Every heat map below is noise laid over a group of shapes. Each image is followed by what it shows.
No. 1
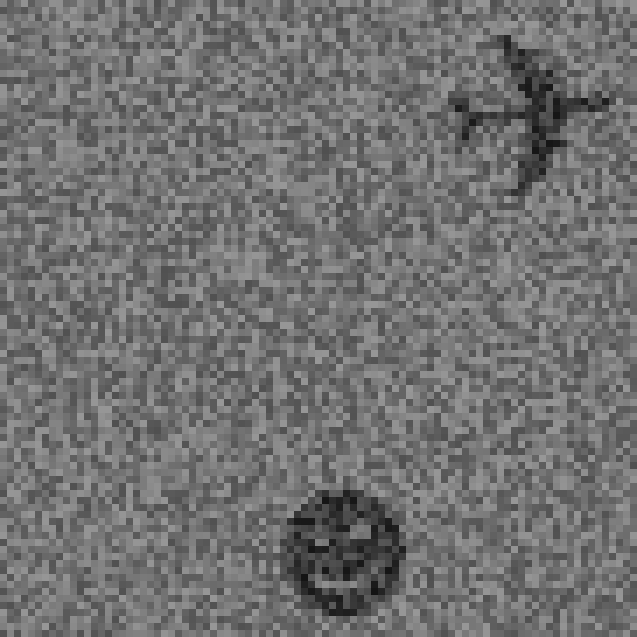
top right: airplane; bottom middle: smiling face
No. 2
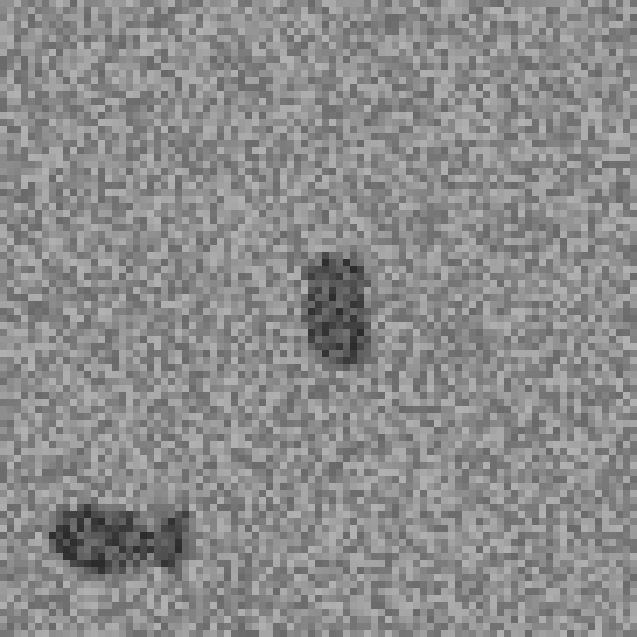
centre: footprint; bottom left: fish
